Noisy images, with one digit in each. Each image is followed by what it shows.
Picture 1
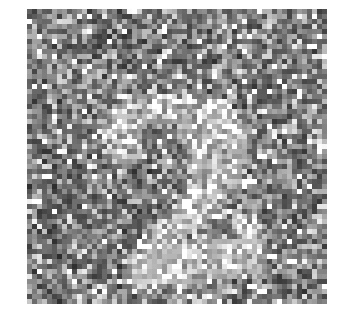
2
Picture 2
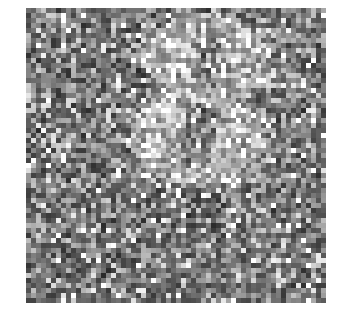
8
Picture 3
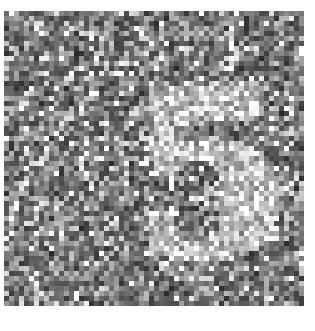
5
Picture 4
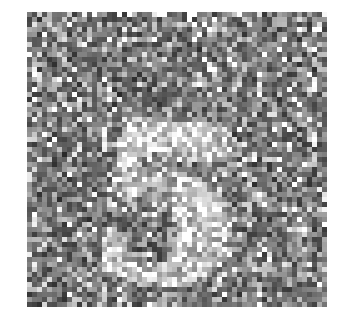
5
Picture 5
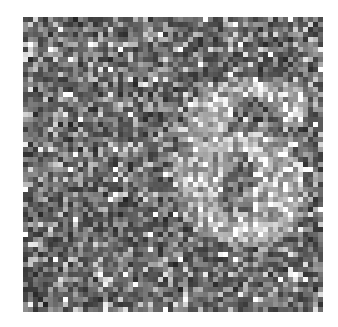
6
